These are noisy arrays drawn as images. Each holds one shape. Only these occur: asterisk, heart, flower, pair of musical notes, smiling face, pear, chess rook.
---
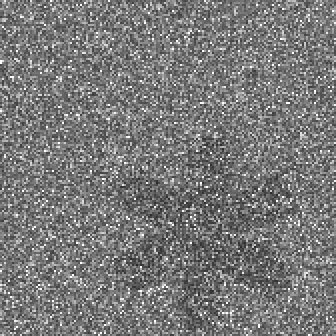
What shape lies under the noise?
asterisk
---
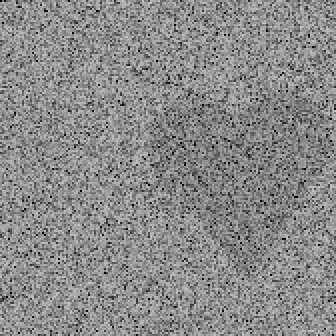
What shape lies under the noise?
heart
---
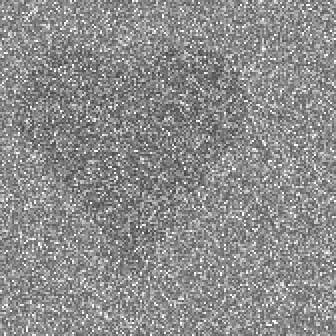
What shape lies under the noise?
heart
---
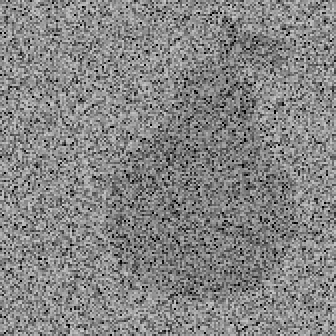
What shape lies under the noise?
pear
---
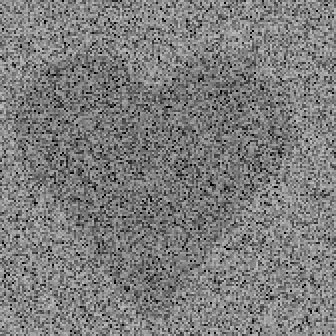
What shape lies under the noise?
heart
